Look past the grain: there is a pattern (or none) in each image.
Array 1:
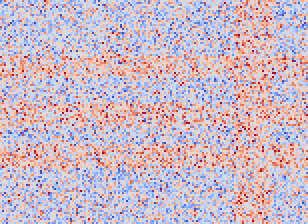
bands of rows crossing bands of columns
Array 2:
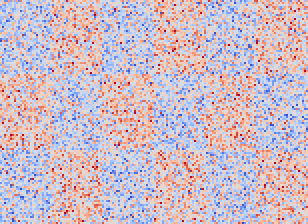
a checkerboard
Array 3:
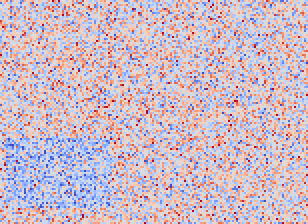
one block
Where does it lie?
bottom left
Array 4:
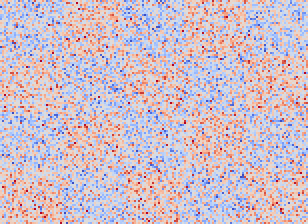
a checkerboard
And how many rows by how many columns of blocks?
4 by 5
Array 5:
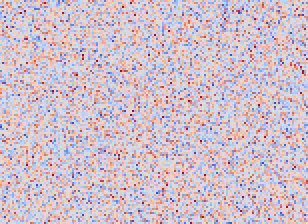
only noise
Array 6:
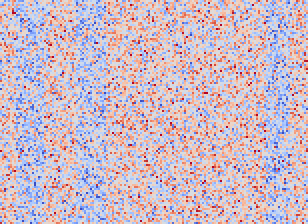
bands of columns
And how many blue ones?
3
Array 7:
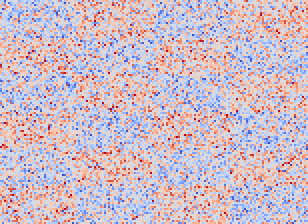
a checkerboard
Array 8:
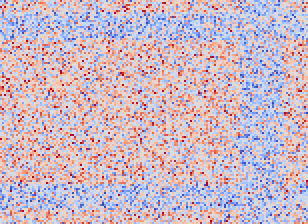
bands of rows crossing bands of columns
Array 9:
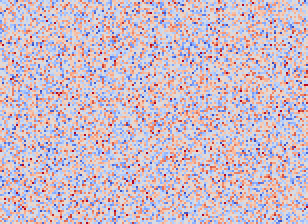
only noise
